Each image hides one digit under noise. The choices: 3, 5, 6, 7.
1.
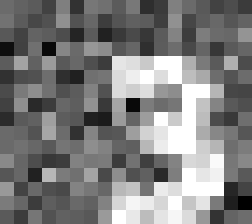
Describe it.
light 3
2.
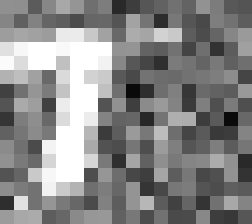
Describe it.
light 7
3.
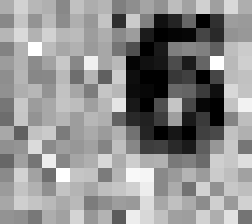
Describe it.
dark 6
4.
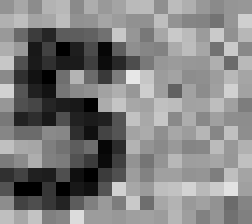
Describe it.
dark 5
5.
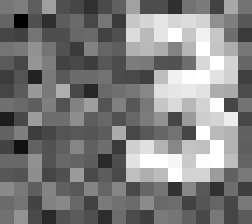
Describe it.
light 3
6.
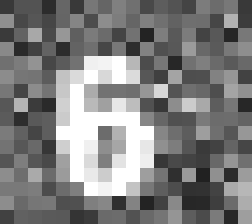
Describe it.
light 6
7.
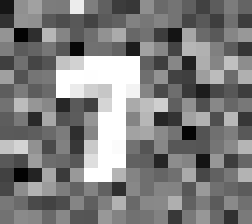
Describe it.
light 7
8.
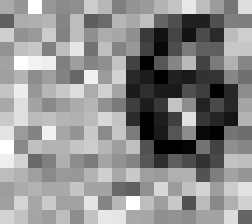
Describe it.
dark 6
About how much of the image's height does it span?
two thirds
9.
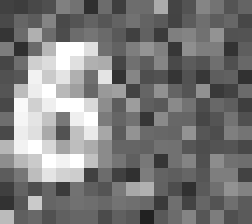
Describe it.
light 6
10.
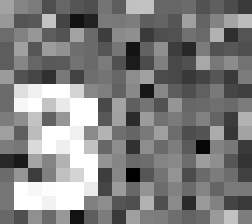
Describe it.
light 3
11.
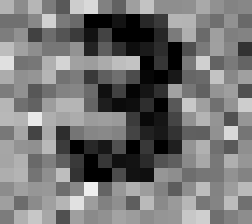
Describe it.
dark 3
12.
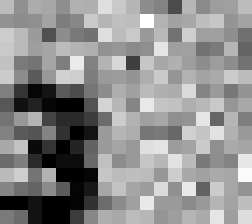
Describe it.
dark 3
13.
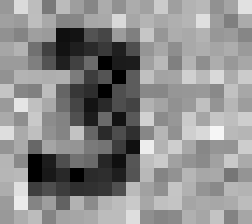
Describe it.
dark 3
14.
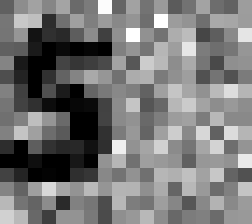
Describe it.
dark 5
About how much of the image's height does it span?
two thirds
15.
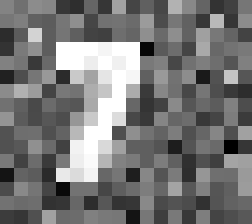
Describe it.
light 7
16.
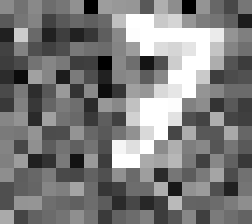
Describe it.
light 7
